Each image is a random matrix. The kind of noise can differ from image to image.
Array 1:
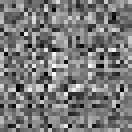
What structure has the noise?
low rank plus noise
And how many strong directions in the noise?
two
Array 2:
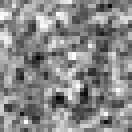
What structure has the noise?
blotchy
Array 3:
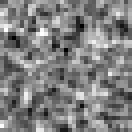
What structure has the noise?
blotchy
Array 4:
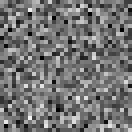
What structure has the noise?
independent entries
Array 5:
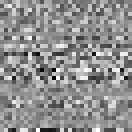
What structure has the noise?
rows of uneven size
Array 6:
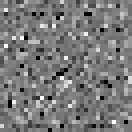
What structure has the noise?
heavy tails
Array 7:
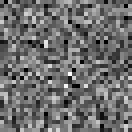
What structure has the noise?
low rank plus noise
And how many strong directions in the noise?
five to eight
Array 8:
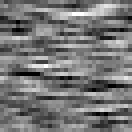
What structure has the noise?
streaked along the rows
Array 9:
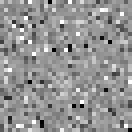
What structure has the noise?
heavy tails
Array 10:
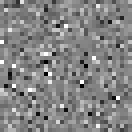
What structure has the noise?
heavy tails
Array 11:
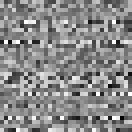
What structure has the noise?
rows of uneven size
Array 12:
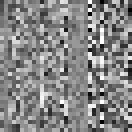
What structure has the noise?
columns of uneven size
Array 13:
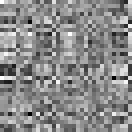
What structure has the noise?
low rank plus noise
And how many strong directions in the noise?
one
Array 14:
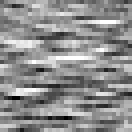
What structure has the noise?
streaked along the rows
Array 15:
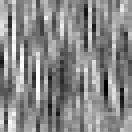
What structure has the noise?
streaked along the columns
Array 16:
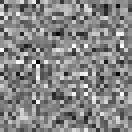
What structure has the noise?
low rank plus noise
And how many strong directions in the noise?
three or four
